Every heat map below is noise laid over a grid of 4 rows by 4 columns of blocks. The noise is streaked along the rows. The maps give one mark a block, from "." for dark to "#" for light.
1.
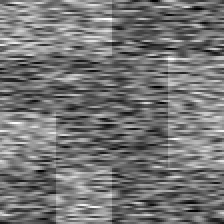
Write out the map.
##..
...#
#..#
.#..
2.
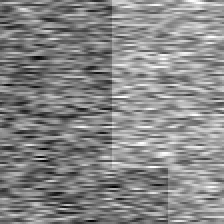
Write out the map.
..##
..##
..##
...#
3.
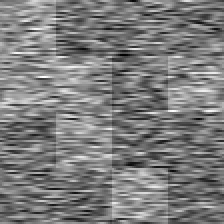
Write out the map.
#...
##.#
.#..
..#.
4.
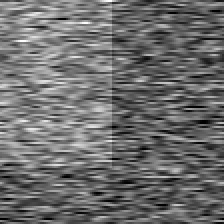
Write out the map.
##..
##..
##..
....
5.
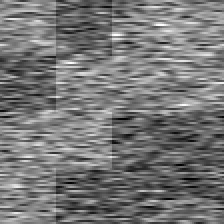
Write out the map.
#.##
.###
##..
#...
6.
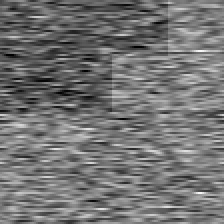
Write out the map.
...#
..##
####
####
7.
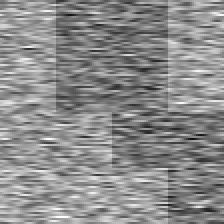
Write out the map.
#..#
#..#
##..
###.
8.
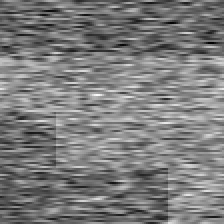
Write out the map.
....
####
.###
...#
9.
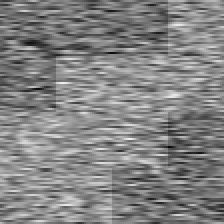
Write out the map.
...#
.###
###.
##..
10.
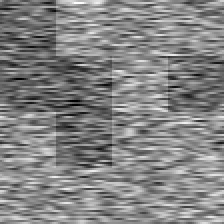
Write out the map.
.###
..#.
#.##
####
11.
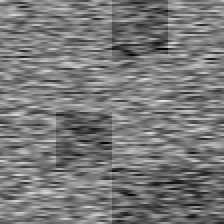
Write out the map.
##.#
####
#.##
##..
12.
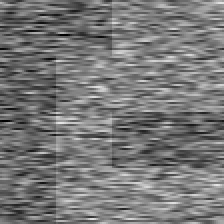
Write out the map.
..##
.###
.#..
.###
